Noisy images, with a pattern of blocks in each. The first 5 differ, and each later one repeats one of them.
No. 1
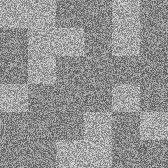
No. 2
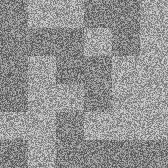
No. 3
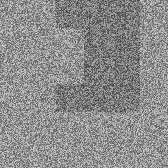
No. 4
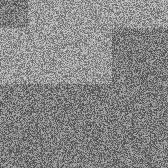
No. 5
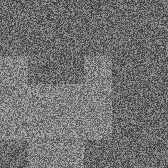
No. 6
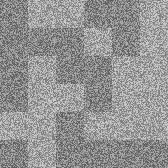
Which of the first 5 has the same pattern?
2
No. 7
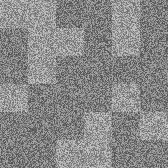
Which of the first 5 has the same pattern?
1
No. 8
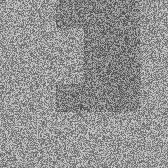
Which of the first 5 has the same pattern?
3
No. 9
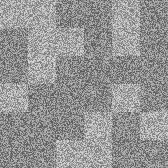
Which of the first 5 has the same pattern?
1
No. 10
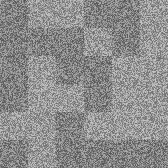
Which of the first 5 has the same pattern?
2
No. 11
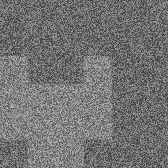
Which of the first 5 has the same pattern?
5
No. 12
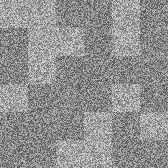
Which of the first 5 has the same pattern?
1
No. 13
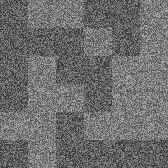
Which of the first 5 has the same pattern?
2
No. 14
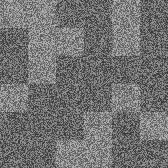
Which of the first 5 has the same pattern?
1
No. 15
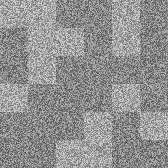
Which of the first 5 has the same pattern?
1
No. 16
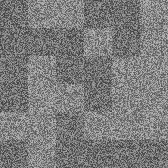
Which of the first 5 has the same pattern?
2
